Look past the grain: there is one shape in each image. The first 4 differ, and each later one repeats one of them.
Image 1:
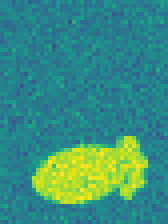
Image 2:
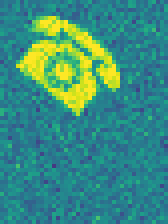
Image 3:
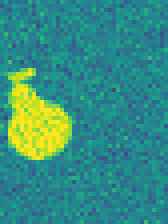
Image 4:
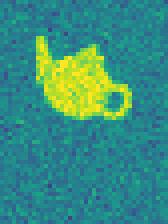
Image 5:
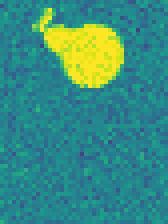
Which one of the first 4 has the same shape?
3
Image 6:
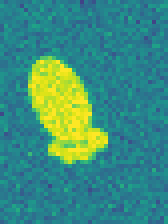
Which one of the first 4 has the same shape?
1
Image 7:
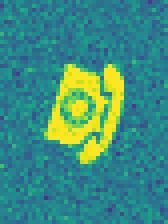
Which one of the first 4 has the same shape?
2
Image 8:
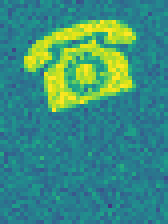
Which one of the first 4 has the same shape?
2
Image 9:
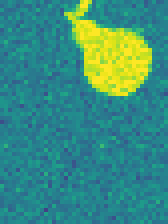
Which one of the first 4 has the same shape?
3
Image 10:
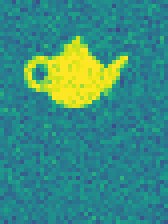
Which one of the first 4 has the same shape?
4
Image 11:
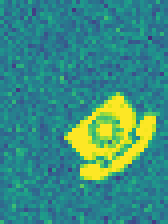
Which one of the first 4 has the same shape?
2
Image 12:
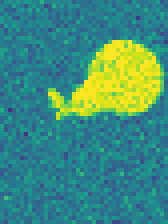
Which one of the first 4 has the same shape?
3
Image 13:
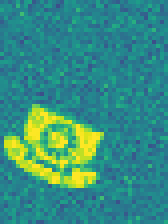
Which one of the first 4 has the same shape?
2
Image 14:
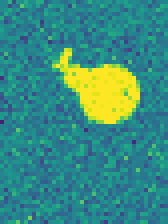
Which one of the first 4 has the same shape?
3
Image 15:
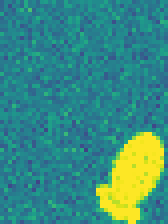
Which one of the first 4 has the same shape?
1
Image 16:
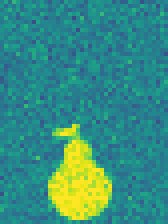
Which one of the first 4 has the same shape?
3
